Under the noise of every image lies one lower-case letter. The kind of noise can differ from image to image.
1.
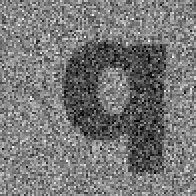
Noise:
independent entries
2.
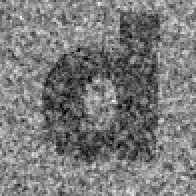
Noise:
blotchy
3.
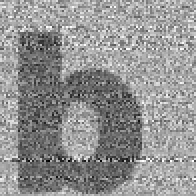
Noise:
rows of uneven size
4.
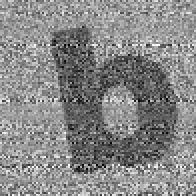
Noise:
rows of uneven size
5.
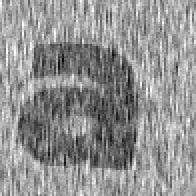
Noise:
streaked along the columns
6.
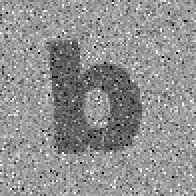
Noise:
heavy tails
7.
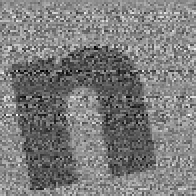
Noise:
rows of uneven size
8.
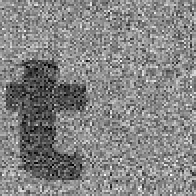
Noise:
low rank plus noise
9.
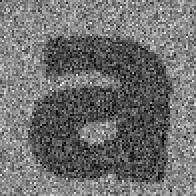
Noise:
independent entries
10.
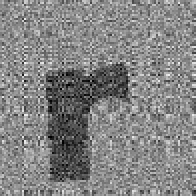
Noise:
low rank plus noise
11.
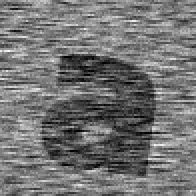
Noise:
streaked along the rows
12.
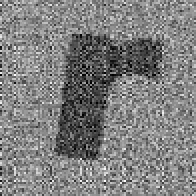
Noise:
low rank plus noise
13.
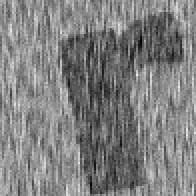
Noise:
streaked along the columns
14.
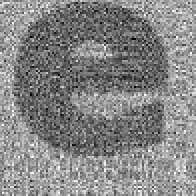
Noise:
low rank plus noise
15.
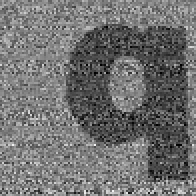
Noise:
rows of uneven size
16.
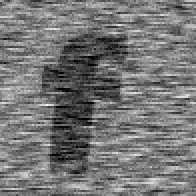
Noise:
streaked along the rows
